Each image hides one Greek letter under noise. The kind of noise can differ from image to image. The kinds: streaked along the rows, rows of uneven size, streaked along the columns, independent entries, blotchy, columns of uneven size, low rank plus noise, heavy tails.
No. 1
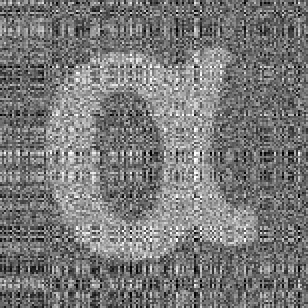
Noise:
low rank plus noise
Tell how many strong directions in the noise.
one
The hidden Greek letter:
alpha
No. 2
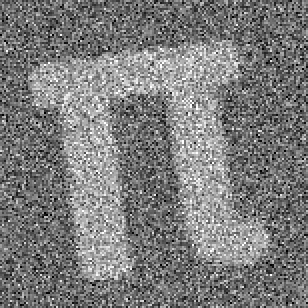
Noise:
independent entries
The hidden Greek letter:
pi
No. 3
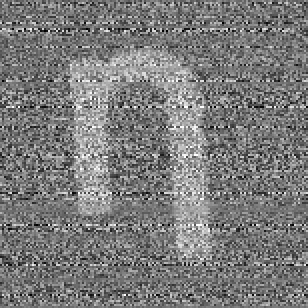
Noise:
rows of uneven size
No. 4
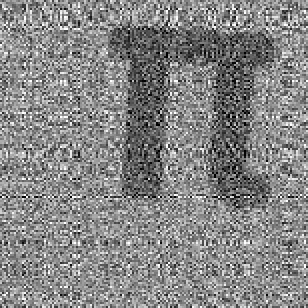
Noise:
low rank plus noise
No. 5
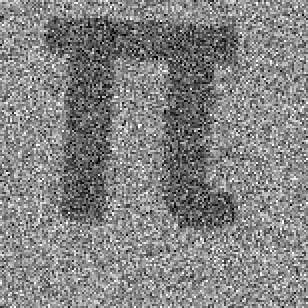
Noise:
independent entries
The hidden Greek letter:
pi
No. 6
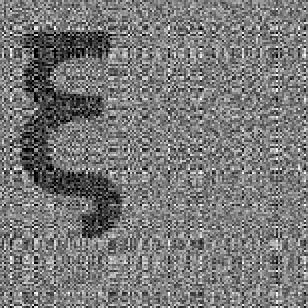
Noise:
low rank plus noise
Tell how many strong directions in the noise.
one
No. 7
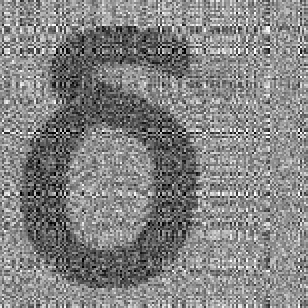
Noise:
low rank plus noise
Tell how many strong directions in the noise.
one
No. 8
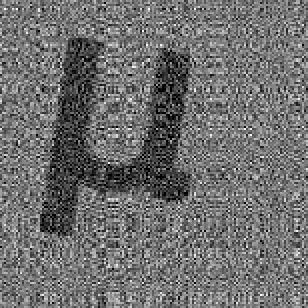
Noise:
low rank plus noise
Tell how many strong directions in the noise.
two
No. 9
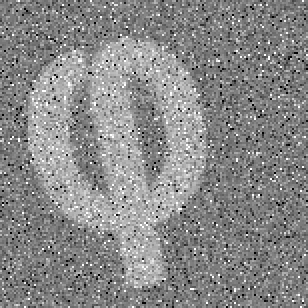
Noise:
heavy tails
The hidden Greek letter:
phi
